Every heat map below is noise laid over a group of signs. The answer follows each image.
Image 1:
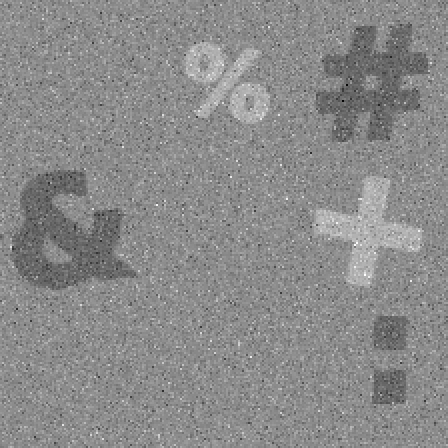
top middle: light percent sign; top right: dark hash sign; middle left: dark ampersand; middle right: light plus sign; bottom right: dark colon
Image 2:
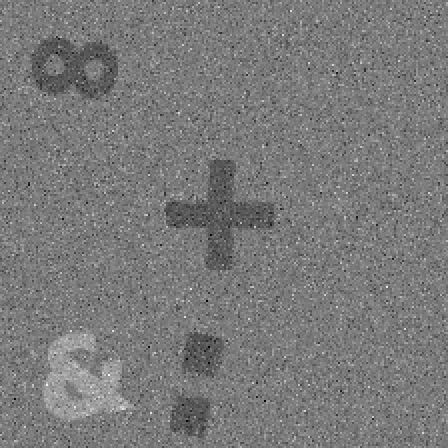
top left: dark infinity sign; centre: dark plus sign; bottom left: light ampersand; bottom middle: dark colon
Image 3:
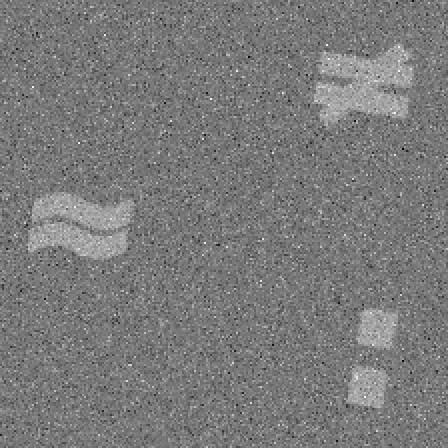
top right: light not-equal sign; middle left: light approximately sign; bottom right: light colon
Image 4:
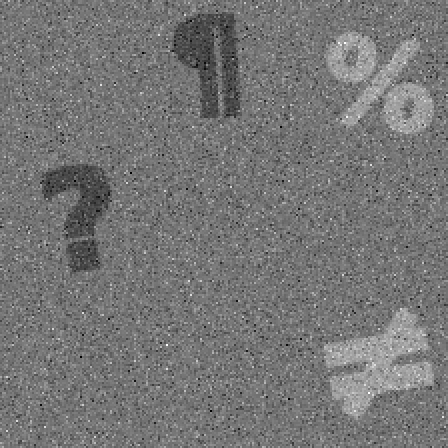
top middle: dark pilcrow; top right: light percent sign; middle left: dark question mark; bottom right: light not-equal sign
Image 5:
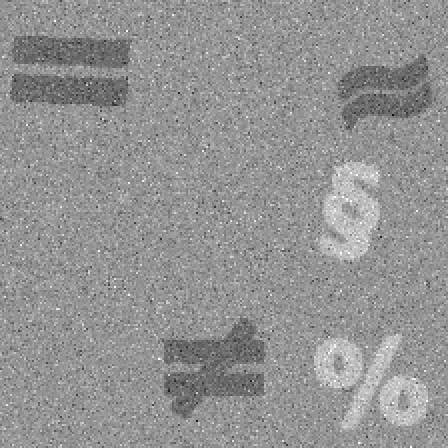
top left: dark equals sign; top right: dark approximately sign; middle right: light section sign; bottom middle: dark not-equal sign; bottom right: light percent sign
